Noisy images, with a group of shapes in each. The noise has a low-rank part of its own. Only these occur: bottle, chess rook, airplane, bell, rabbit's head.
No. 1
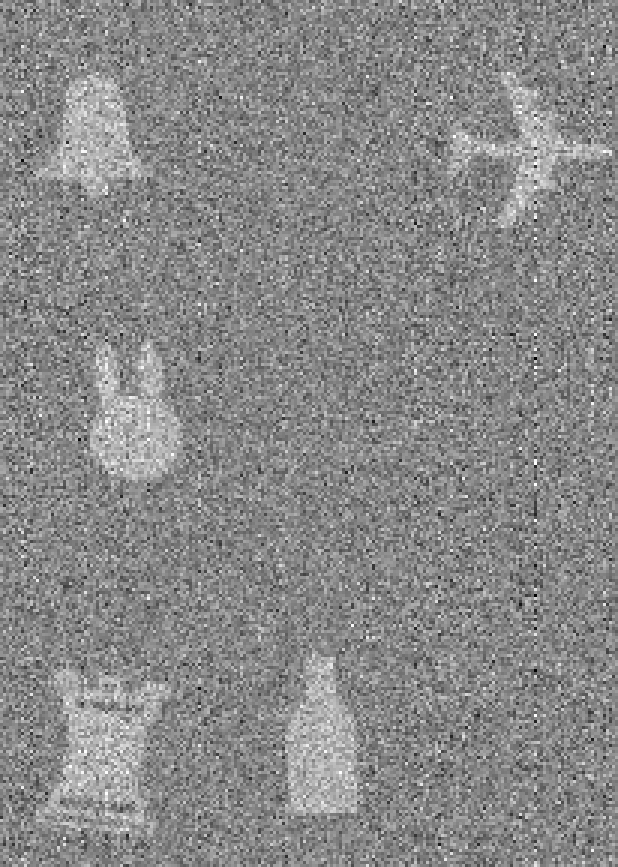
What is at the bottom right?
nothing
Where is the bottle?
bottom middle
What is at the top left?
bell
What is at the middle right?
nothing
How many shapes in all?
5
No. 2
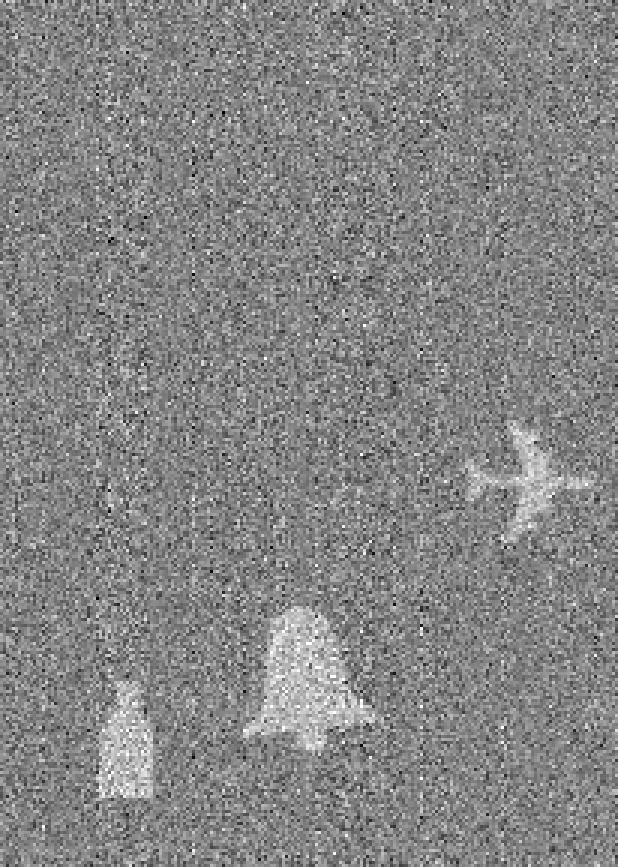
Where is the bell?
bottom middle
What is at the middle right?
airplane
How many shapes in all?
3
